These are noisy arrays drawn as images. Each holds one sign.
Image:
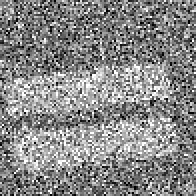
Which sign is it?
equals sign
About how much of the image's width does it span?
nearly all
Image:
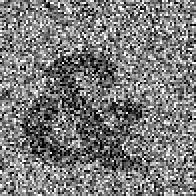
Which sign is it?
ampersand
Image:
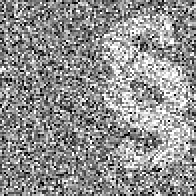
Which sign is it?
section sign
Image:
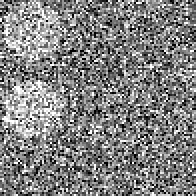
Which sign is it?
colon
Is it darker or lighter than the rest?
lighter
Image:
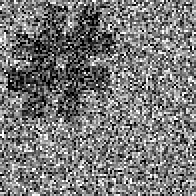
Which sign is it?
hash sign
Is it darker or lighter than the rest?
darker
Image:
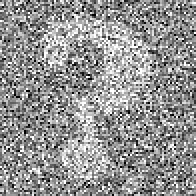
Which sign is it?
question mark
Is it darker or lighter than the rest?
lighter
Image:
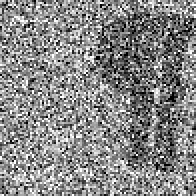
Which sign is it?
pilcrow
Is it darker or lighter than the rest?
darker
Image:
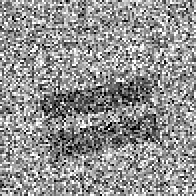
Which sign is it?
equals sign
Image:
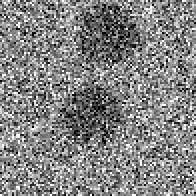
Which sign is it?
colon
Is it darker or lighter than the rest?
darker
